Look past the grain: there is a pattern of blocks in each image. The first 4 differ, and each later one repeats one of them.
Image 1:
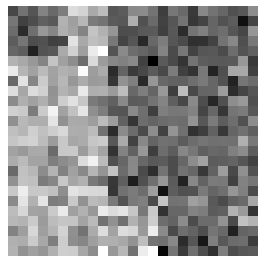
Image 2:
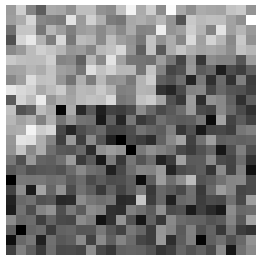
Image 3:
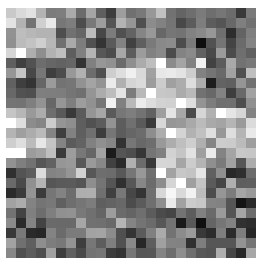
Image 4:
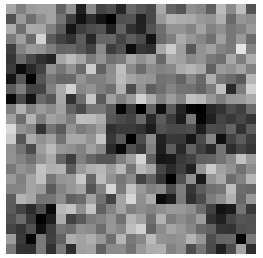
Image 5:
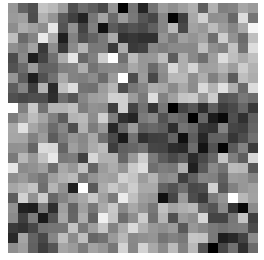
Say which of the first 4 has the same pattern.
4
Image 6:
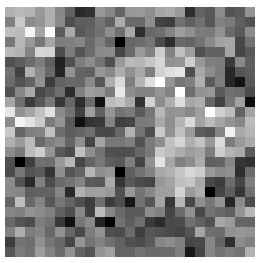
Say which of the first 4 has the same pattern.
3
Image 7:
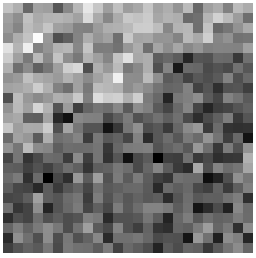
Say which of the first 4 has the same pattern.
2
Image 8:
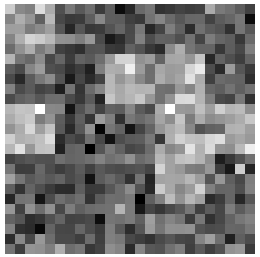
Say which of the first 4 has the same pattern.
3
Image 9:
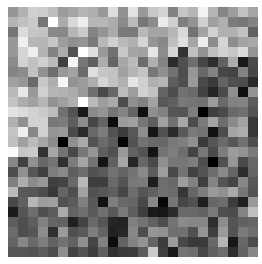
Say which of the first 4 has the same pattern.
2
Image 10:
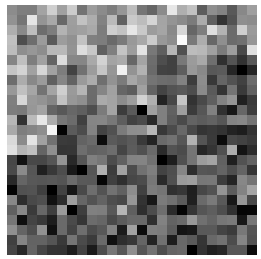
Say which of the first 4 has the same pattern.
2
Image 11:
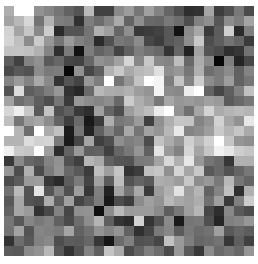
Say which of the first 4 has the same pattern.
3
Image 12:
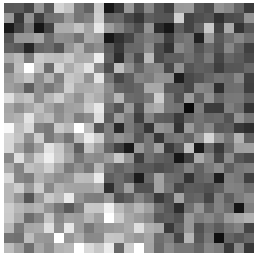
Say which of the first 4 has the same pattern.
1
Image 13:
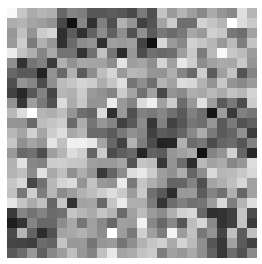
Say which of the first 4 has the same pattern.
4
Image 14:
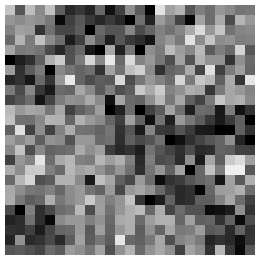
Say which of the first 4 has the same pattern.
4
